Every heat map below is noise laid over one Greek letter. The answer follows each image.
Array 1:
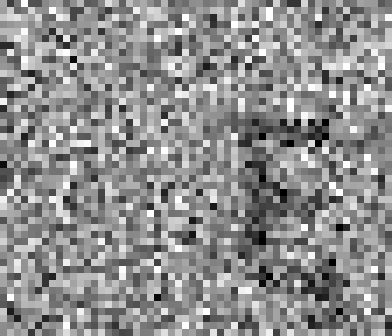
xi
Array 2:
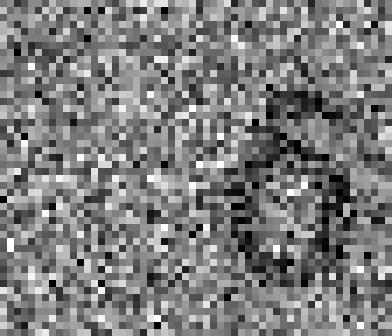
delta
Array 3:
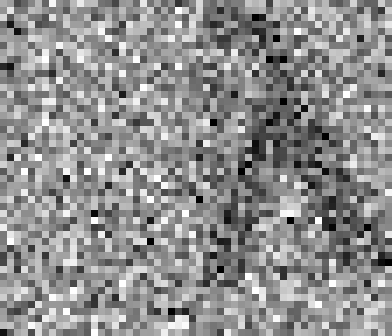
lambda
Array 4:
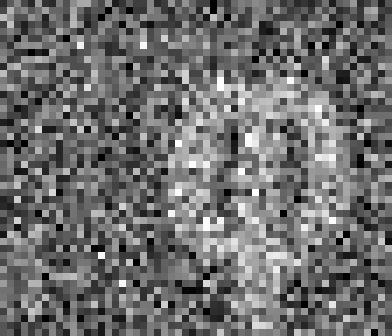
phi
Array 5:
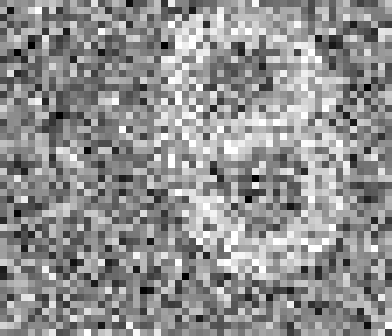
theta
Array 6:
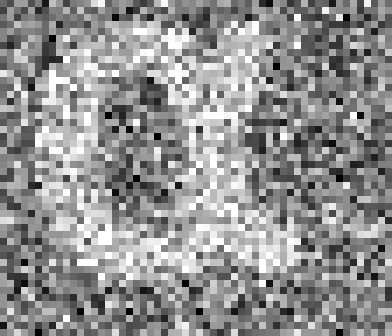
alpha
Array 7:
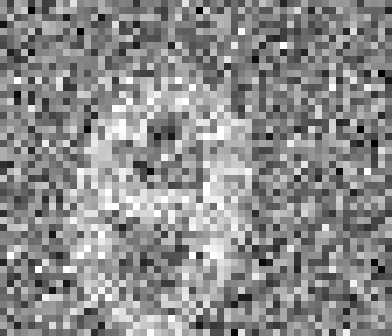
theta
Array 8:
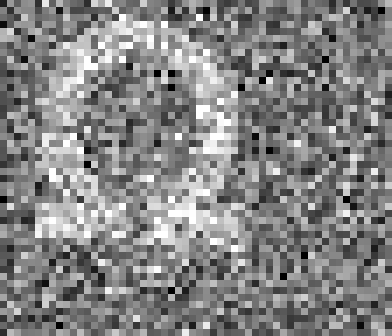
omega
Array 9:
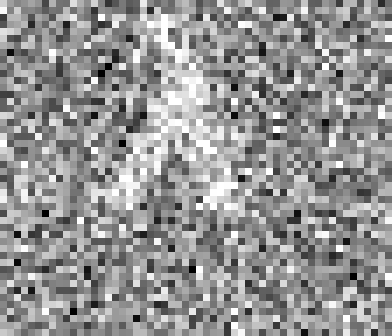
lambda
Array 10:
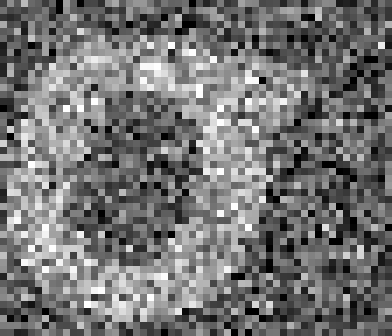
sigma
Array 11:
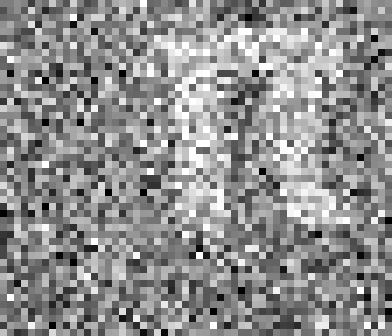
pi
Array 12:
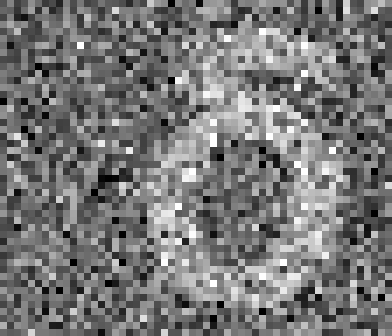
delta
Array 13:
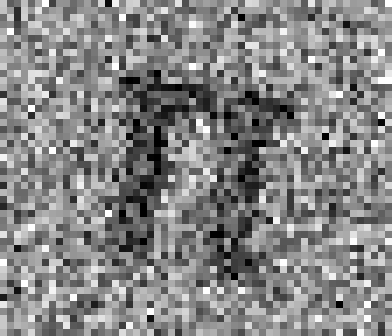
pi
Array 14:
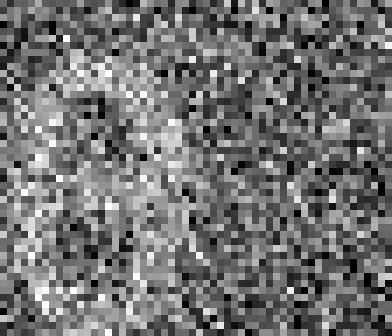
theta
